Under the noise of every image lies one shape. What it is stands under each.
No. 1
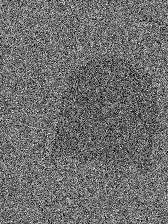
ghost
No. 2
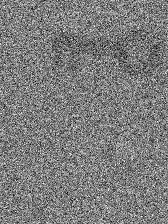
key
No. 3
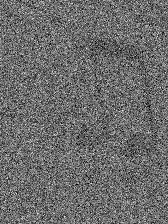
pair of musical notes
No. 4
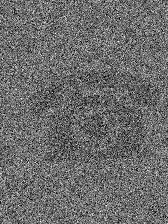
telephone
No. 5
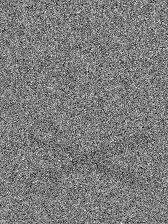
pair of scissors
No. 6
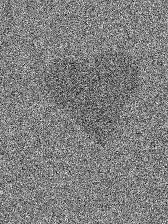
heart
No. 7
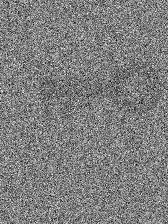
key
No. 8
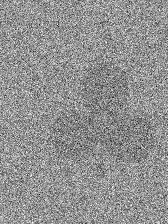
club
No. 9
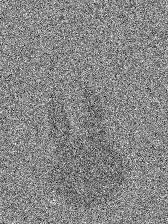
rabbit's head
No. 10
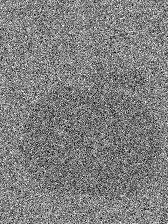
apple
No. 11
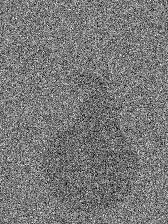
pear
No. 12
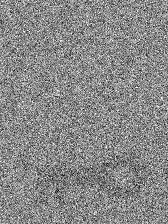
key
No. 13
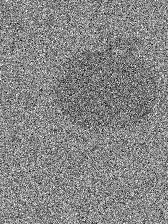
apple
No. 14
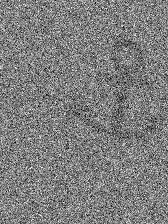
anchor
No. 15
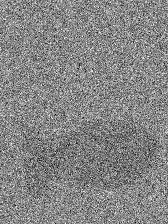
fish
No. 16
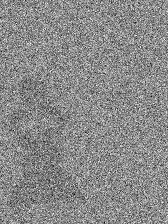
chess bishop
